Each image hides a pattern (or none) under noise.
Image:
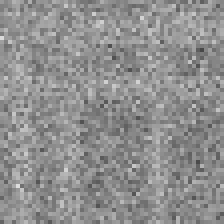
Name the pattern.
bands of rows crossing bands of columns
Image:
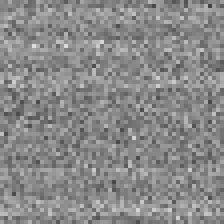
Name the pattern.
bands of rows
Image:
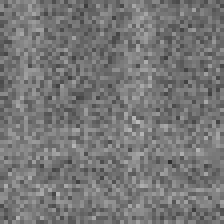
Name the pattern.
bands of rows crossing bands of columns
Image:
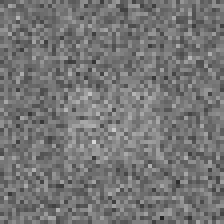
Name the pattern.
one block
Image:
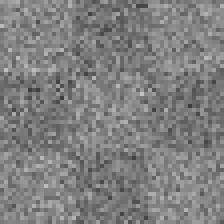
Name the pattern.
a checkerboard
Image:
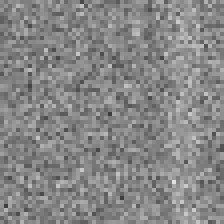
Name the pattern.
one band of columns
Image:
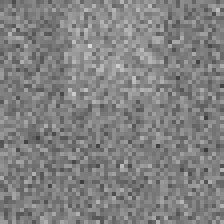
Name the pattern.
one block
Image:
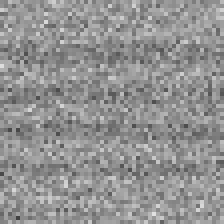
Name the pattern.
bands of rows
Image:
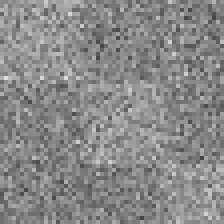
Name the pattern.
blocks along the diagonal
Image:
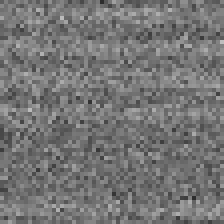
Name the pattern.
bands of rows
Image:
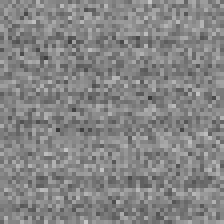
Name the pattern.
bands of rows
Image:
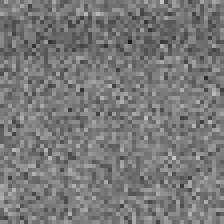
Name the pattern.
one band of rows
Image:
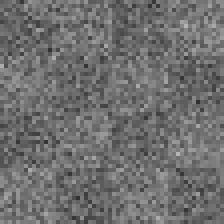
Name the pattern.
a checkerboard
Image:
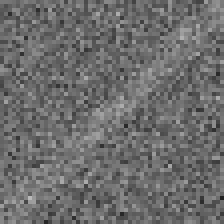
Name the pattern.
a diagonal band
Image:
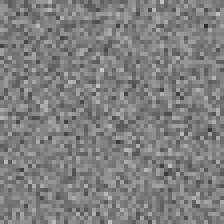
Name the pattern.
only noise
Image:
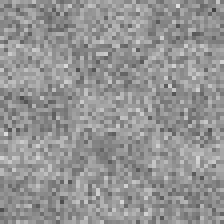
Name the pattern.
a checkerboard
